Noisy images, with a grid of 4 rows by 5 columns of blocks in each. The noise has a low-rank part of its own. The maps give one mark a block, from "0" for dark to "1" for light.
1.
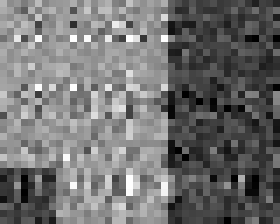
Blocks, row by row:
11100
11100
11100
01100
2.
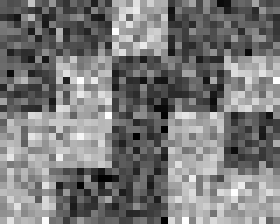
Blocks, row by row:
00100
01001
11010
10011
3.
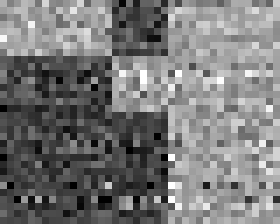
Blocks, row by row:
11011
00111
00011
00011
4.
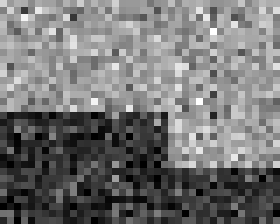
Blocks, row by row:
11111
11111
00011
00000
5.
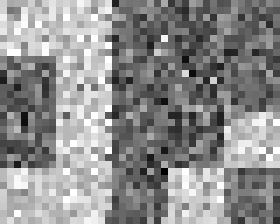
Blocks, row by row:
11000
01000
01001
11010
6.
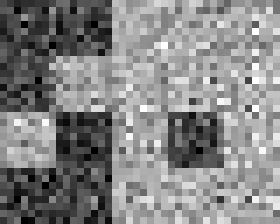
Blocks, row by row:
00111
01111
10101
00111
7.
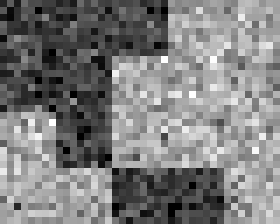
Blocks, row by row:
00011
00111
10111
11001
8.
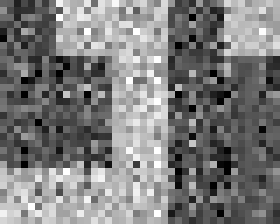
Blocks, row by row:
01101
00100
00100
11100
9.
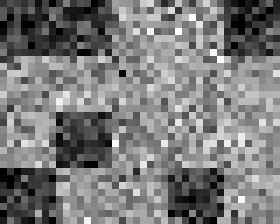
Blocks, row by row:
00110
11111
10111
01101
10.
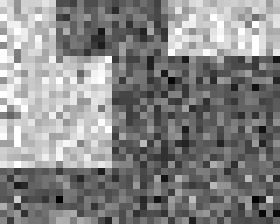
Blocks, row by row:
10011
11000
11000
00000
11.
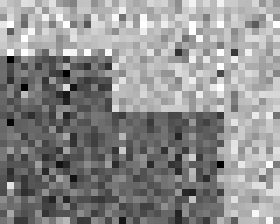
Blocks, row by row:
11111
00111
00001
00001
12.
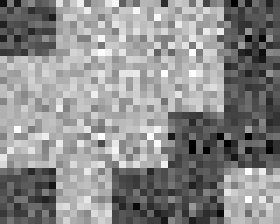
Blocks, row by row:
01110
11110
11100
01001
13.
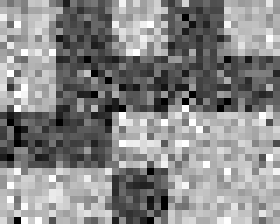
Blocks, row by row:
10101
10000
00111
11011
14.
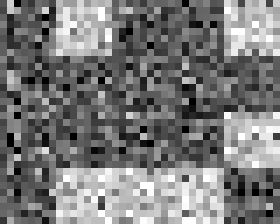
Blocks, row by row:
01001
00000
00001
01110
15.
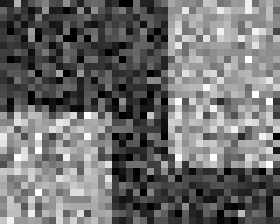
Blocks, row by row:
00011
00011
11011
11000
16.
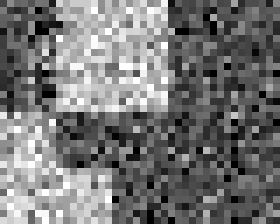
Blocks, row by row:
01100
01100
10000
11000
